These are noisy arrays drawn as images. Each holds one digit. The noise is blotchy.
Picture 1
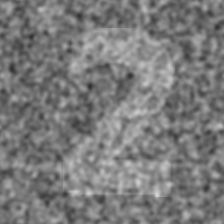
light 2
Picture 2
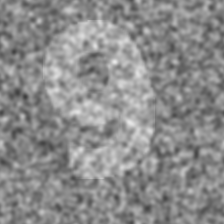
light 9
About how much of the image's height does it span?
two thirds
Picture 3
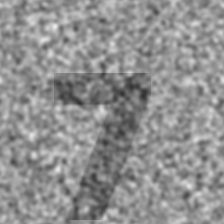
dark 7
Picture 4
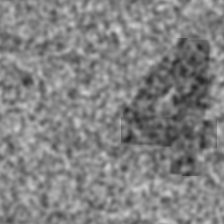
dark 4
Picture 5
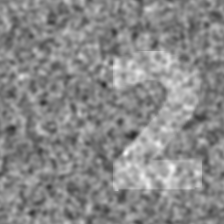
light 2
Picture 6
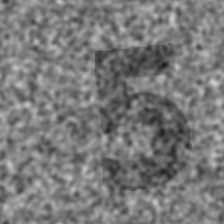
dark 5
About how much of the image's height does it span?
two thirds
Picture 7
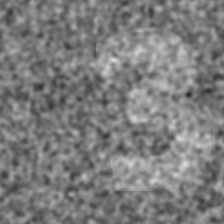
light 3
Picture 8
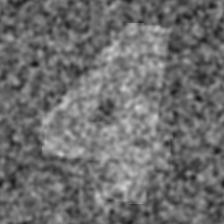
light 4
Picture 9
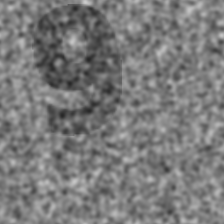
dark 9
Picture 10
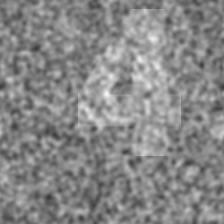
light 4
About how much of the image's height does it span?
two thirds
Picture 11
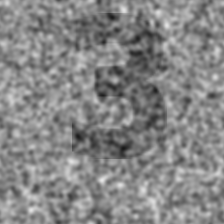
dark 3
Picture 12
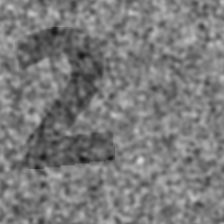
dark 2
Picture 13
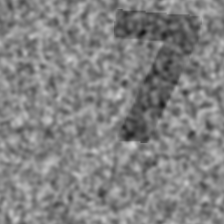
dark 7
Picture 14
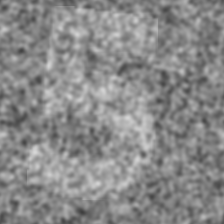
light 5
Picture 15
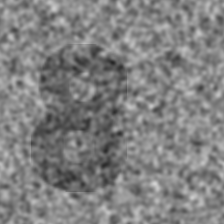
dark 8
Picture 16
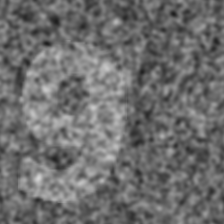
light 9
